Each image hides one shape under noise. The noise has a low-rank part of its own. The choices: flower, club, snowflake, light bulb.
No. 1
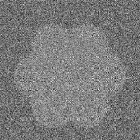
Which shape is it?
flower
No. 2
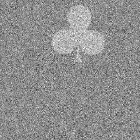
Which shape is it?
club
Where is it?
top middle
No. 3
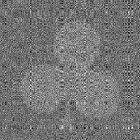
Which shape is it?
club
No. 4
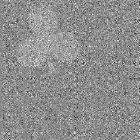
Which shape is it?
club
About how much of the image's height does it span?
half
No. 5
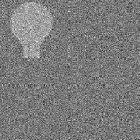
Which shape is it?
light bulb
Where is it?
top left
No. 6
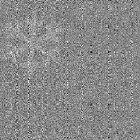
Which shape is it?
snowflake
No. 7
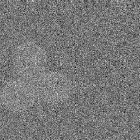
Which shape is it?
club
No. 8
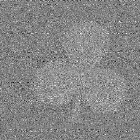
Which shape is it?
club
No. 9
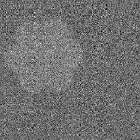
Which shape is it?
flower
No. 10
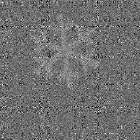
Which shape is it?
snowflake
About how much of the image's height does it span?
half
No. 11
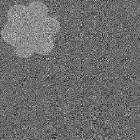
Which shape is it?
flower
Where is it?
top left
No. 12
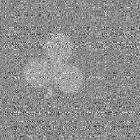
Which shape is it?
club
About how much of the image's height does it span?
half
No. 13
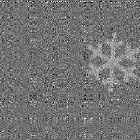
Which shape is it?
snowflake
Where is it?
middle right
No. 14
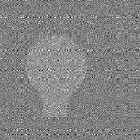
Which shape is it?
light bulb
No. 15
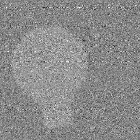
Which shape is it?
light bulb
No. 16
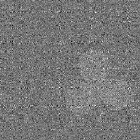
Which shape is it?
club
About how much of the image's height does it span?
half
